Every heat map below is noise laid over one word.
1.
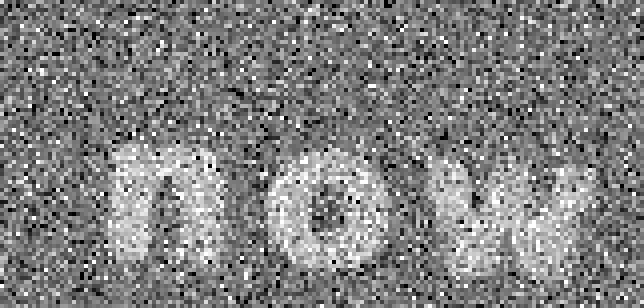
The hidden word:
now
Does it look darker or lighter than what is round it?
lighter
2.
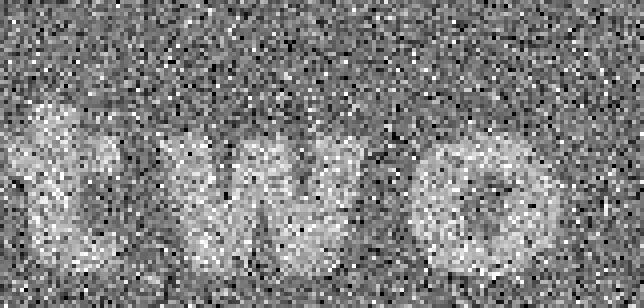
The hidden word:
two
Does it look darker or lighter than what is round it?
lighter
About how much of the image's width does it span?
nearly all
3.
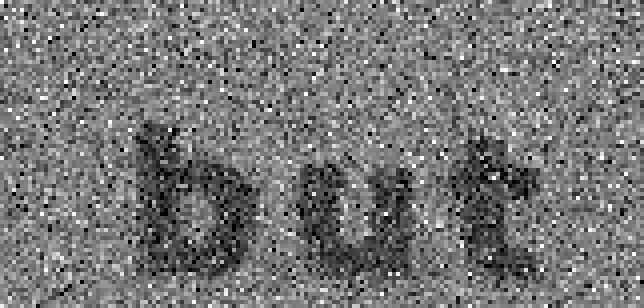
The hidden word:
but
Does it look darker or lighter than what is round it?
darker
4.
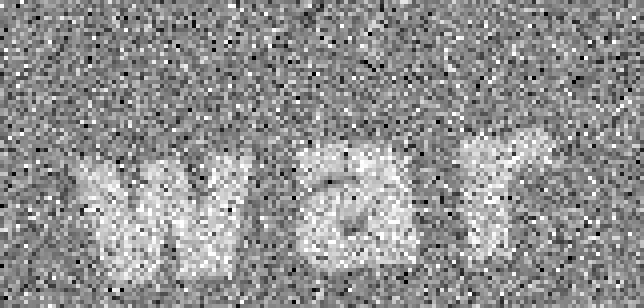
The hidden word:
war
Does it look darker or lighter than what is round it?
lighter
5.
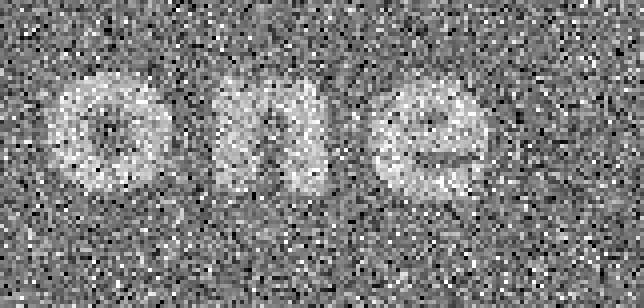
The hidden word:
one
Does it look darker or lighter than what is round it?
lighter
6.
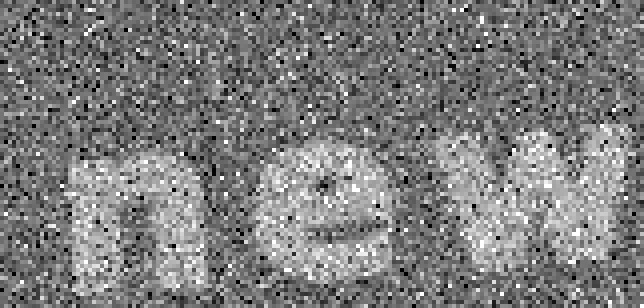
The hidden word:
new
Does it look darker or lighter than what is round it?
lighter
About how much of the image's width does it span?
nearly all
